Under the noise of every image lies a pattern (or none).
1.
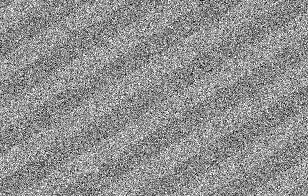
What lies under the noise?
diagonal stripes
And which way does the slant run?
bottom left to top right
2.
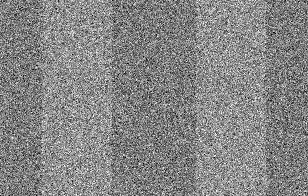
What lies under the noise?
vertical stripes
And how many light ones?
2
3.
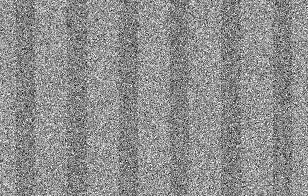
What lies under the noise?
vertical stripes
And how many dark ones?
6
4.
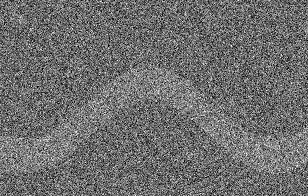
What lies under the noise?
a wavy band
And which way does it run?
left to right
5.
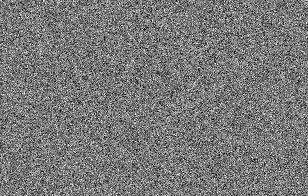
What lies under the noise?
only noise
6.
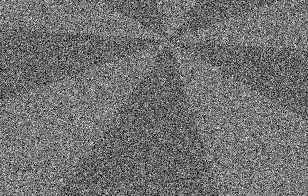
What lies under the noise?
spokes from one point
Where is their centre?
top middle
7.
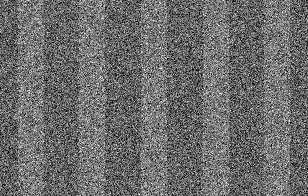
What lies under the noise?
vertical stripes
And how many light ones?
5
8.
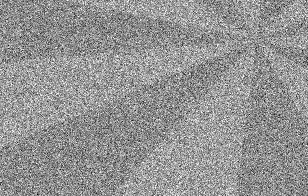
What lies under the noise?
spokes from one point
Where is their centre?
top right
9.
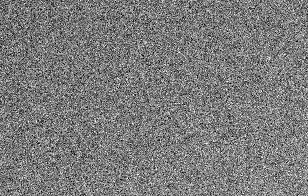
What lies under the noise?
a smooth slope
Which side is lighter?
bottom right
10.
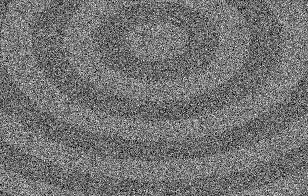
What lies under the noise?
rings round one point
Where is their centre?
top middle
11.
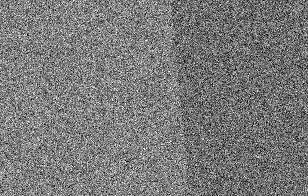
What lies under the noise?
a sharp edge
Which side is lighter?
left
